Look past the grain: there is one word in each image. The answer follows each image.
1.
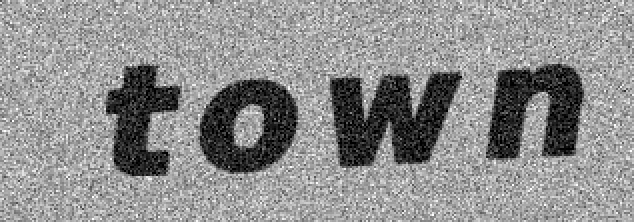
town
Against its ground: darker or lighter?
darker
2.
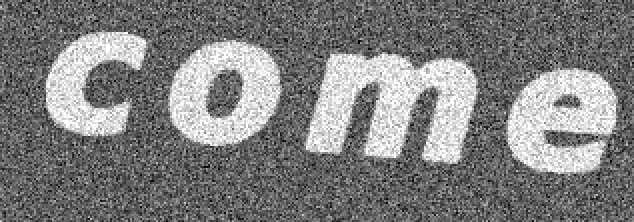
come
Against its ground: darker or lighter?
lighter
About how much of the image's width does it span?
nearly all
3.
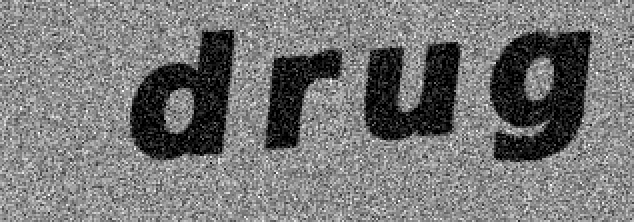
drug
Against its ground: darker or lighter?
darker
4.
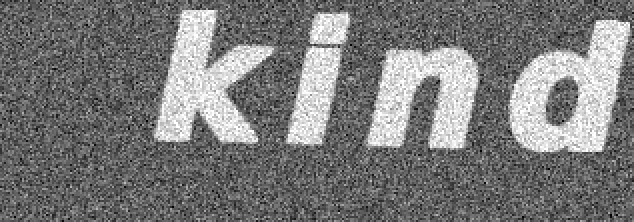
kind
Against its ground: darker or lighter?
lighter
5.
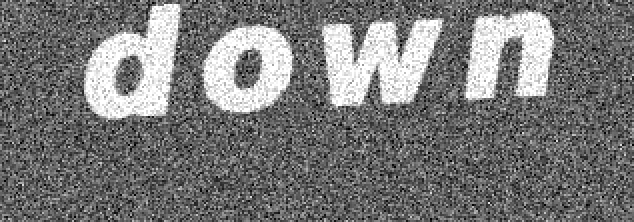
down
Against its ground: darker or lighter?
lighter
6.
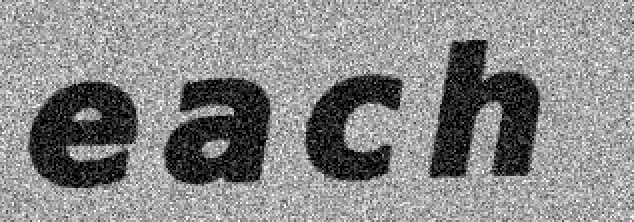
each
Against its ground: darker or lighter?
darker
